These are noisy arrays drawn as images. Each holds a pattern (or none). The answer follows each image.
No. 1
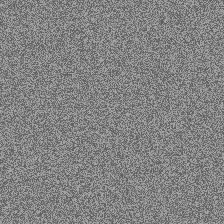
only noise
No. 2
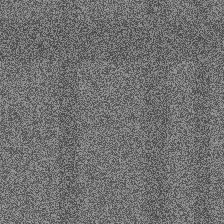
bands of rows crossing bands of columns
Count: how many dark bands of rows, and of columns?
1 and 3
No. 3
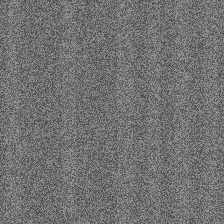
bands of columns
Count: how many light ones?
6
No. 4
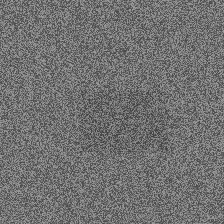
one block
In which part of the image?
centre
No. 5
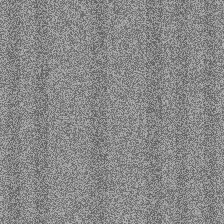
bands of columns
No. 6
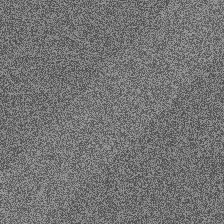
a diagonal band
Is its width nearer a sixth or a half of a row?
a half
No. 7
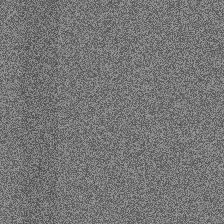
one band of columns
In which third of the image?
left
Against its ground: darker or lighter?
darker
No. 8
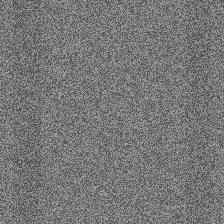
bands of columns
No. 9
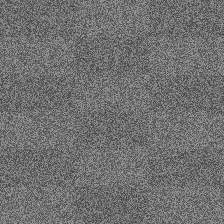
a checkerboard
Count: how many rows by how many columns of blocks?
6 by 3
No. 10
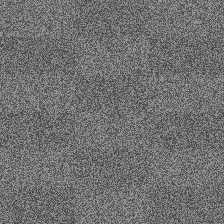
a checkerboard
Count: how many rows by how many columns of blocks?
6 by 3
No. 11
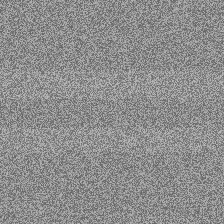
bands of rows
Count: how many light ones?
2
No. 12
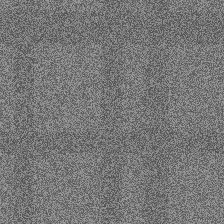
bands of rows crossing bands of columns
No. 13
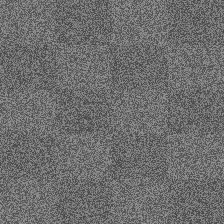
a checkerboard
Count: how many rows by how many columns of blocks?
5 by 4
